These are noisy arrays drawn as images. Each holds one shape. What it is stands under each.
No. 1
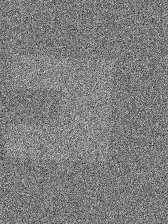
square with a notch
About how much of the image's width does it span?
two thirds
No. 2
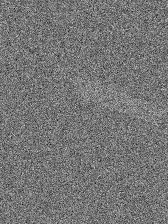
bar
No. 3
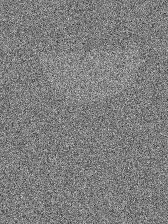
half disc
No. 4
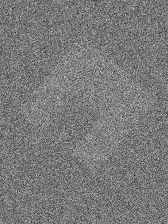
square with a notch
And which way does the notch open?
down and left
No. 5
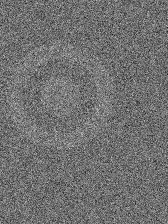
bullseye
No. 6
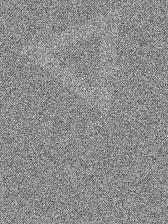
triangle frame
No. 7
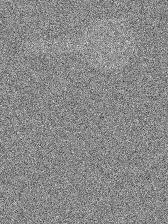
lollipop
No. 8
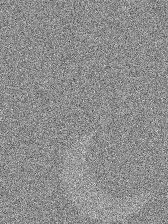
crescent
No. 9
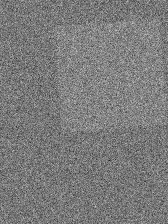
square
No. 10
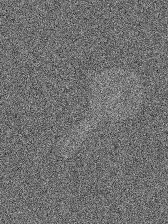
lollipop
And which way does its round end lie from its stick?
up and right
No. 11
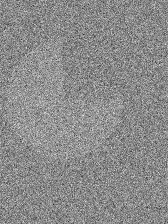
disc with a wedge cut out
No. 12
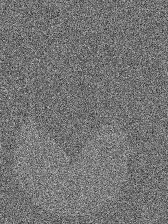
disc with a wedge cut out
